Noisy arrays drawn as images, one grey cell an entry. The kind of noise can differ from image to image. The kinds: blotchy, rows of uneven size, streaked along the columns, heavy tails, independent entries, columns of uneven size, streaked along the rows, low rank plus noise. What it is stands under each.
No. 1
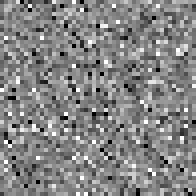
heavy tails
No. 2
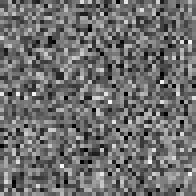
low rank plus noise
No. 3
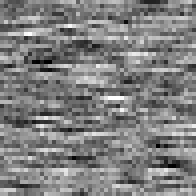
streaked along the rows
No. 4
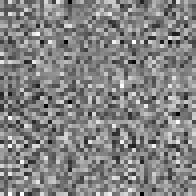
low rank plus noise
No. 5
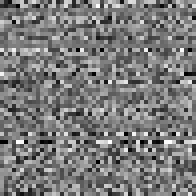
rows of uneven size
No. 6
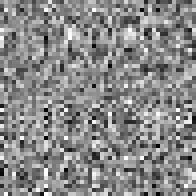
low rank plus noise
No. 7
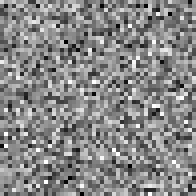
independent entries
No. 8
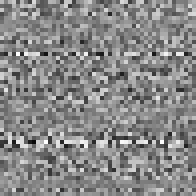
rows of uneven size
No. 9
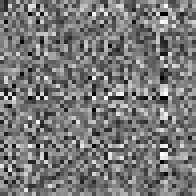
low rank plus noise
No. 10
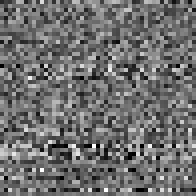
rows of uneven size
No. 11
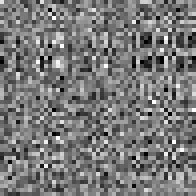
low rank plus noise
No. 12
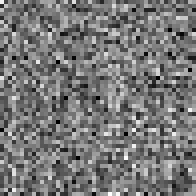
low rank plus noise
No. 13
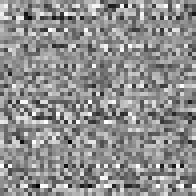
rows of uneven size
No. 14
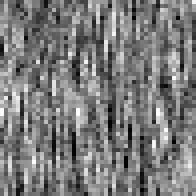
streaked along the columns
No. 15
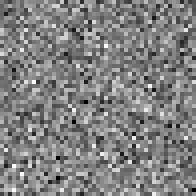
independent entries
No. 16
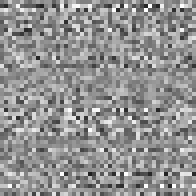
rows of uneven size
